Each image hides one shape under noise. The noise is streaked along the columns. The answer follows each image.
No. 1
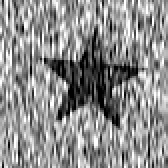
dark star
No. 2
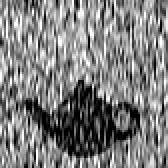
dark teapot
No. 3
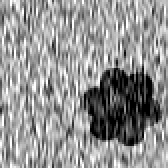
dark flower
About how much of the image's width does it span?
half
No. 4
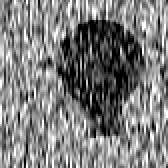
dark light bulb
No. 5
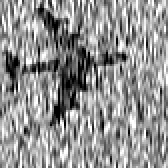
dark airplane
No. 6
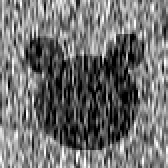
dark bear's head
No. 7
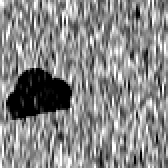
dark cloud, middle left
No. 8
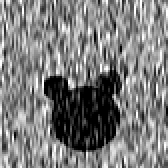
dark bear's head
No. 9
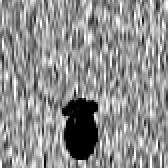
dark footprint, bottom middle
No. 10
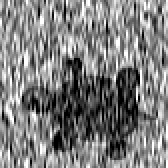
dark turtle
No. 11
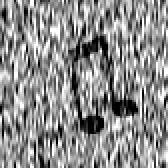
dark pair of musical notes
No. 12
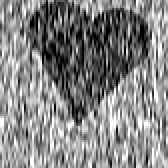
dark heart
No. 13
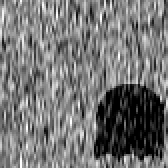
dark ghost
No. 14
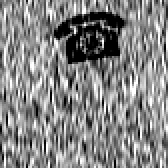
dark telephone, top middle
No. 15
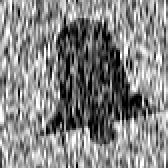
dark bell
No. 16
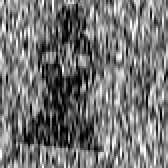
dark chess bishop
